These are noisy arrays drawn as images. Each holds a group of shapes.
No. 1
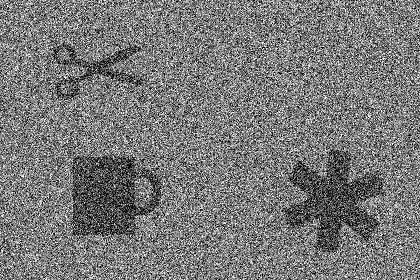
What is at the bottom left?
cup
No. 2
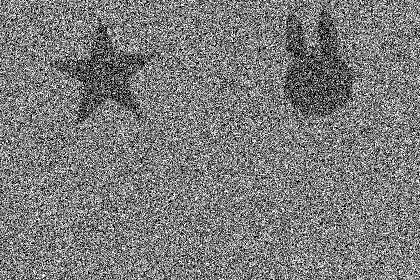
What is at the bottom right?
nothing
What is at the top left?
star
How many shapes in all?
2
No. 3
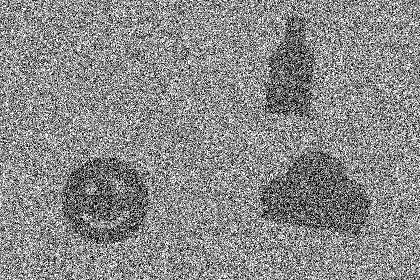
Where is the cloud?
bottom right
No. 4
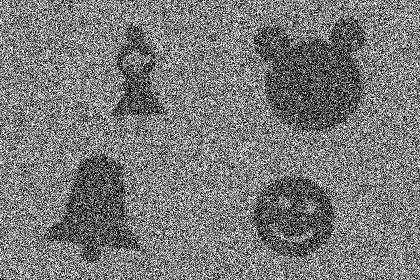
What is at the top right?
bear's head
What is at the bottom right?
smiling face
